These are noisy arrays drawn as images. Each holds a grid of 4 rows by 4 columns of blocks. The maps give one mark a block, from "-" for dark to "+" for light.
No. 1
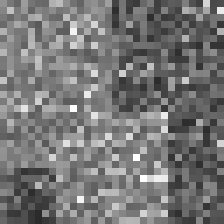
+ + - -
+ + - -
+ + + -
- + + -
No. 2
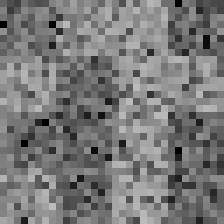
- + + -
+ - + +
- - + -
+ - + -
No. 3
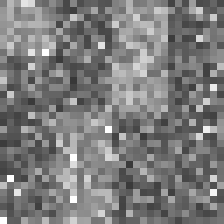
+ - + -
- - + -
- + - -
- + - -
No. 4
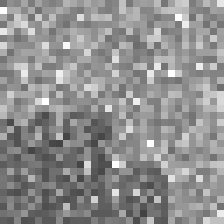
+ + + +
+ + + +
- - + +
- - - +
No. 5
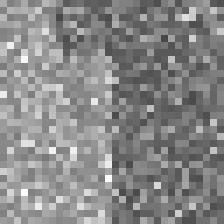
+ - - -
+ + - -
+ + - -
+ + - -
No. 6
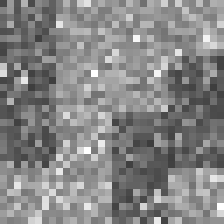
- + + +
- + + -
- + - -
+ + - +
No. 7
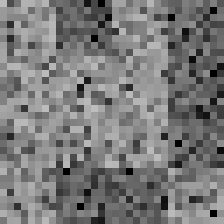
+ - + -
+ + + -
+ + + -
+ - - +
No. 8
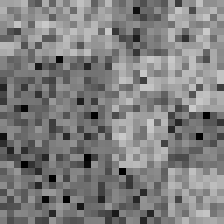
+ + - +
- - + +
- - + -
- - - +
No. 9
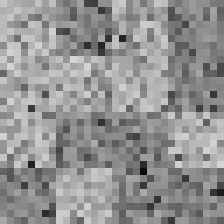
+ - + -
+ + + -
+ - - +
- + - -
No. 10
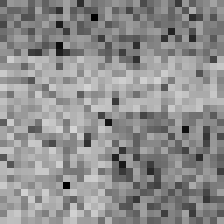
- - - -
+ + + +
+ + - -
+ + - -
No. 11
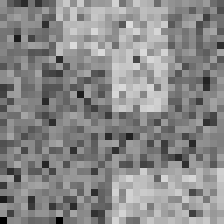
- + + -
- - + -
- - - -
- - + +
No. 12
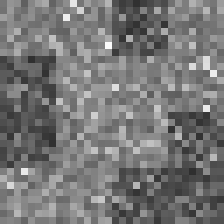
+ + - +
- + + +
- + + -
+ + - -
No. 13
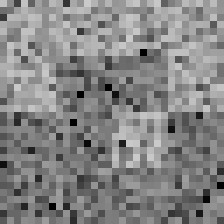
+ + + +
+ - - +
- - + -
- - - -
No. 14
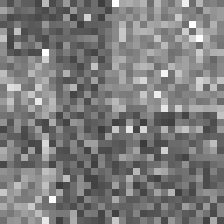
- - + +
+ - + +
- - - -
+ - - -
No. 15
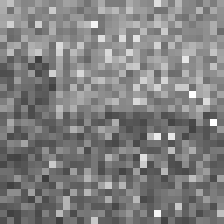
+ + + +
- + + +
- - - -
- - - -
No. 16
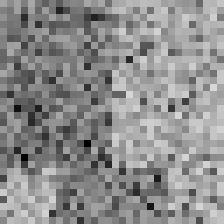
- - + +
- - + +
- - + +
+ - - +
